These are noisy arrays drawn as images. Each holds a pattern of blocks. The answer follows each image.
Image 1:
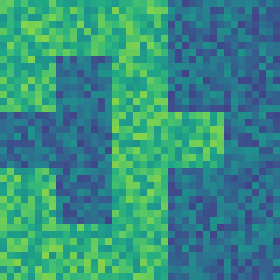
top and bottom mirror each other
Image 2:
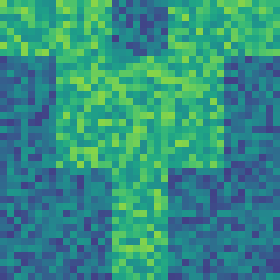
left and right mirror each other
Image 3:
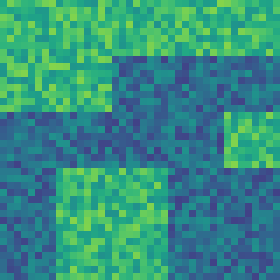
no symmetry
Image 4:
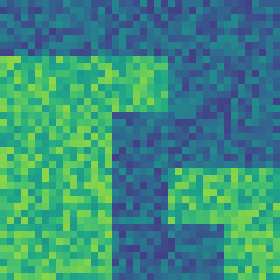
no symmetry
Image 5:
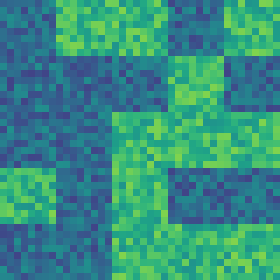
no symmetry
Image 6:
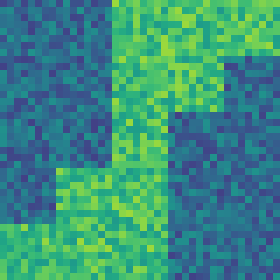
the same after a half turn
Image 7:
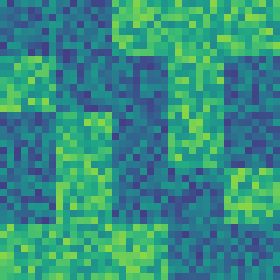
the same after a half turn
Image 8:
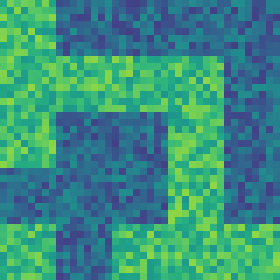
mirrored about the diagonal from the bottom left
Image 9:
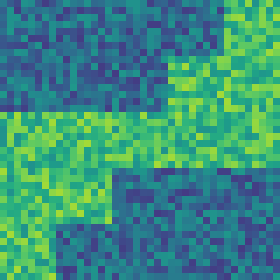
the same after a half turn
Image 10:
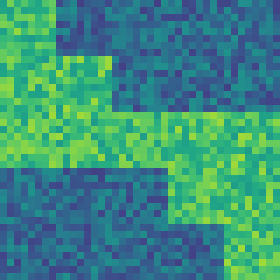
the same after a half turn
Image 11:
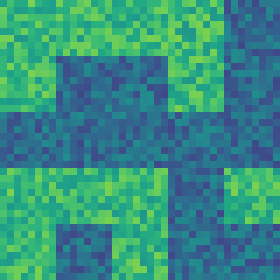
no symmetry
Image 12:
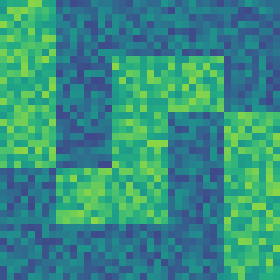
the same after a half turn
